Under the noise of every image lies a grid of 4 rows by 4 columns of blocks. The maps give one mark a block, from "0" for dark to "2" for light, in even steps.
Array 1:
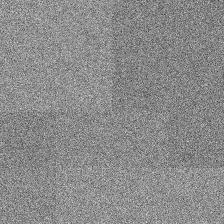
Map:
2 2 0 0
2 2 0 0
0 1 1 0
1 2 2 2
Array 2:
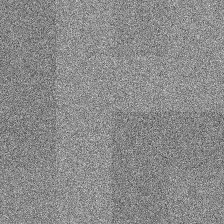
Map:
0 2 1 2
0 2 2 2
0 2 0 0
1 2 0 1
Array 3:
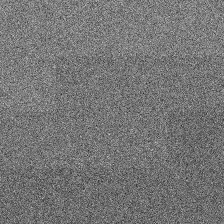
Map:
2 2 2 2
2 1 1 1
1 1 1 0
0 0 0 0
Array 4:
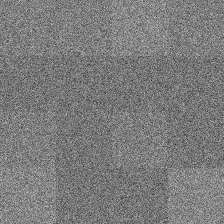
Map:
1 1 2 1
0 0 0 0
1 0 1 0
2 0 0 2
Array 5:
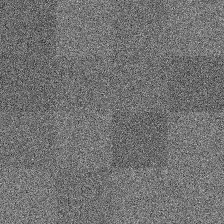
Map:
0 2 1 2
0 1 1 0
1 2 0 2
2 1 2 2
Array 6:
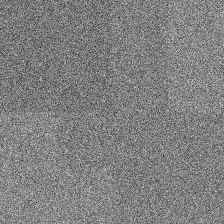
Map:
0 0 1 2
0 0 1 2
2 1 1 1
2 2 1 1
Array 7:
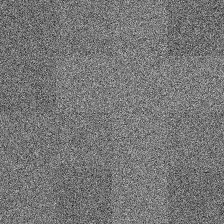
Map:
0 1 2 0
0 2 2 2
1 1 2 1
1 0 2 0
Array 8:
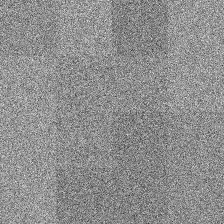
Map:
1 2 0 2
2 1 1 2
2 1 0 1
2 0 0 1
